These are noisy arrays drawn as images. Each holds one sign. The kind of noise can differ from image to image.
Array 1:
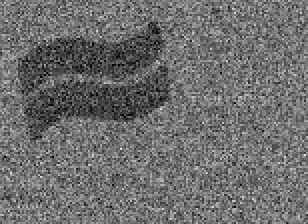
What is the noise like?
low rank plus noise
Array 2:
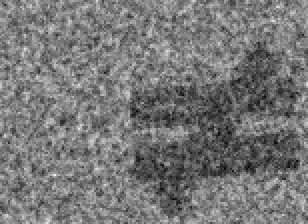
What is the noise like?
blotchy
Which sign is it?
not-equal sign
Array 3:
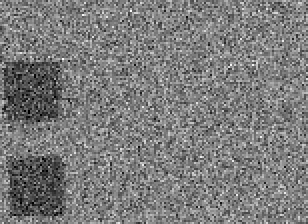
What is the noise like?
independent entries
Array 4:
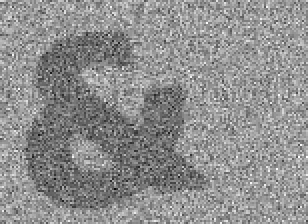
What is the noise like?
low rank plus noise
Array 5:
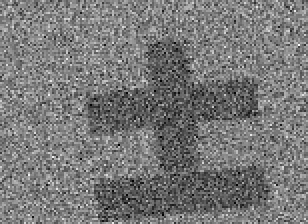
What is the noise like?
low rank plus noise
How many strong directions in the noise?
one
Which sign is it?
plus-minus sign
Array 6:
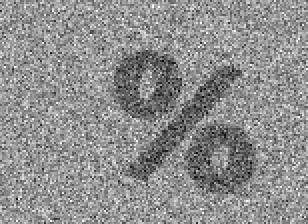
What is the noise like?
independent entries
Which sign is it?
percent sign
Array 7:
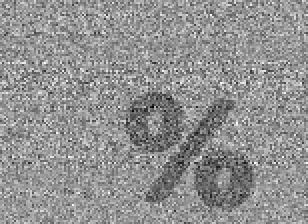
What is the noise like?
rows of uneven size
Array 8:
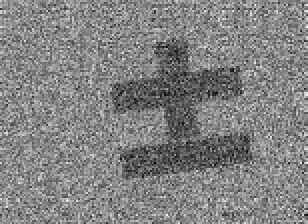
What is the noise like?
low rank plus noise
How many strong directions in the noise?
one
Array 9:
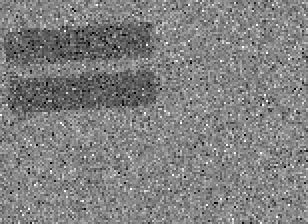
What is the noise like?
heavy tails
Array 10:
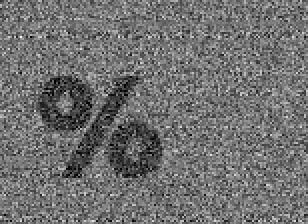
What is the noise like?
rows of uneven size
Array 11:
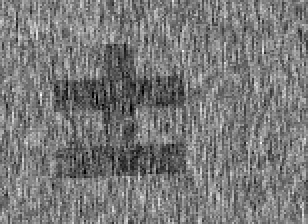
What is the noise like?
streaked along the columns
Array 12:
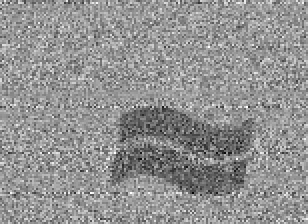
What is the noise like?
rows of uneven size
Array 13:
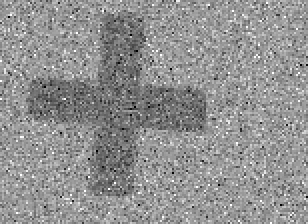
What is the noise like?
heavy tails
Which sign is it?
plus sign
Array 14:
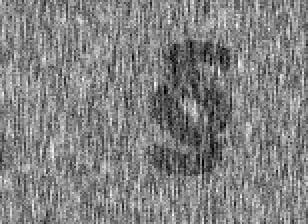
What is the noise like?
streaked along the columns
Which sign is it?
section sign
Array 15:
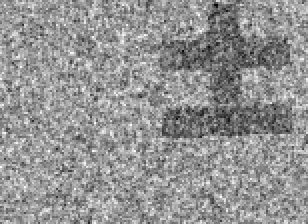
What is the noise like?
blotchy
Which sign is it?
plus-minus sign
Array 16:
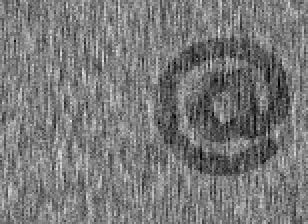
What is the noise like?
streaked along the columns
